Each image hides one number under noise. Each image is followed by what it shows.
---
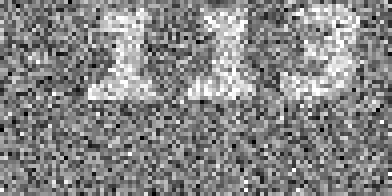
113
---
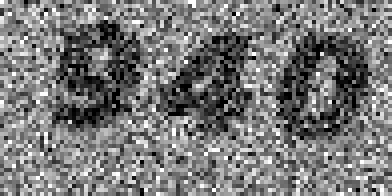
940
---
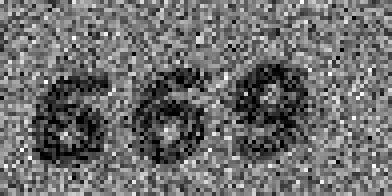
669
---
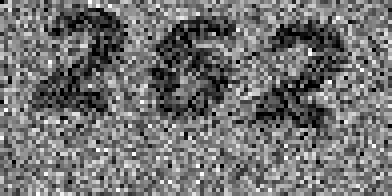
262
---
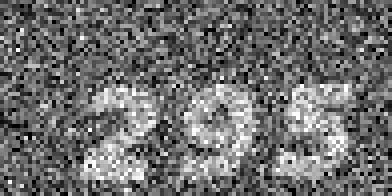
295
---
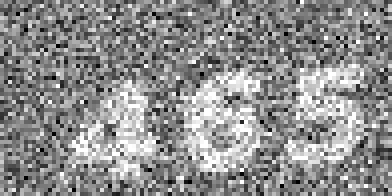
465
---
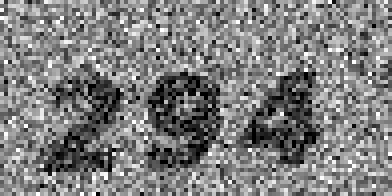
294
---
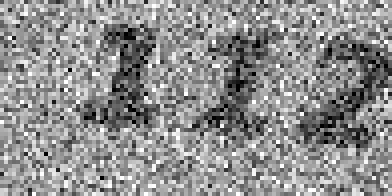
112
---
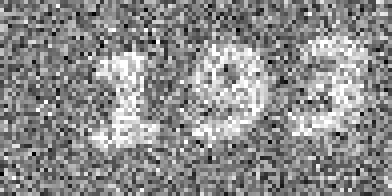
193
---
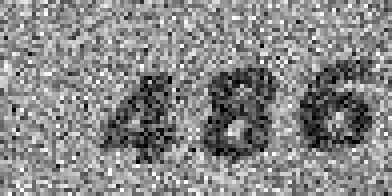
486
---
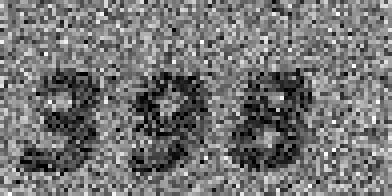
398
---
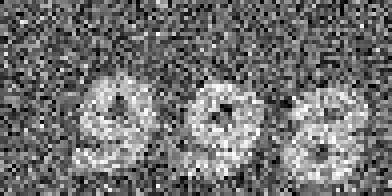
998
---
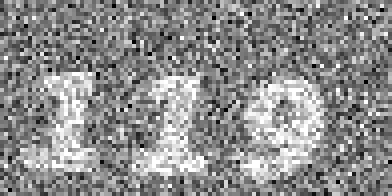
119
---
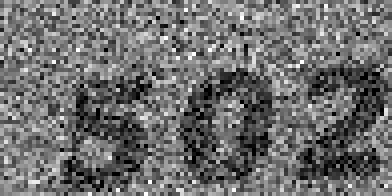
502
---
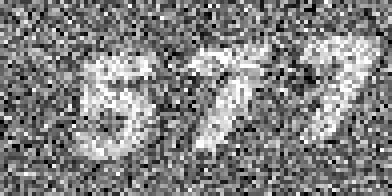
577
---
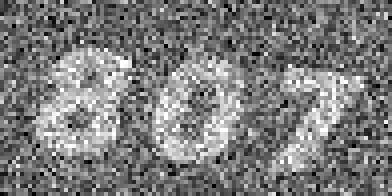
807
